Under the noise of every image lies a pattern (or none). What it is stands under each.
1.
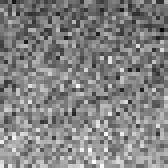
a smooth slope
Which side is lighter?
bottom
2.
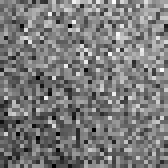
a smooth slope
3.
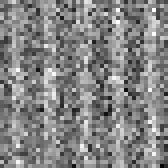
vertical stripes
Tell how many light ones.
5
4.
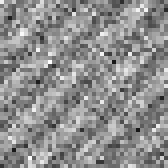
diagonal stripes
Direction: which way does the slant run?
bottom left to top right
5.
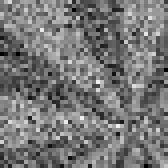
spokes from one point
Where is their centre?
bottom right
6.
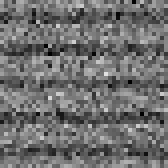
horizontal stripes
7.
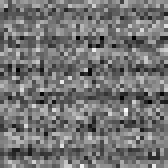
horizontal stripes
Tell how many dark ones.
6
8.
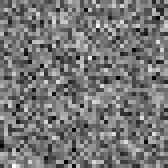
only noise
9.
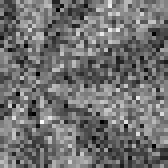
spokes from one point
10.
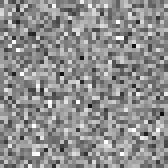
only noise
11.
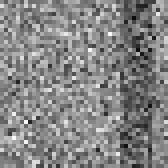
one vertical stripe
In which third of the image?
right
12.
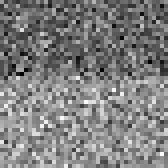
a sharp edge
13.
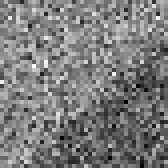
a sharp edge
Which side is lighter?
top left
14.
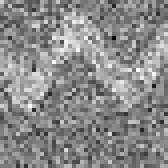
a wavy band
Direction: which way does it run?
left to right
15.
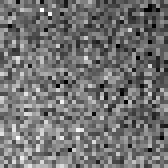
a smooth slope
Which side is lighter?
bottom left
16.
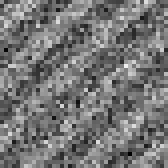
diagonal stripes
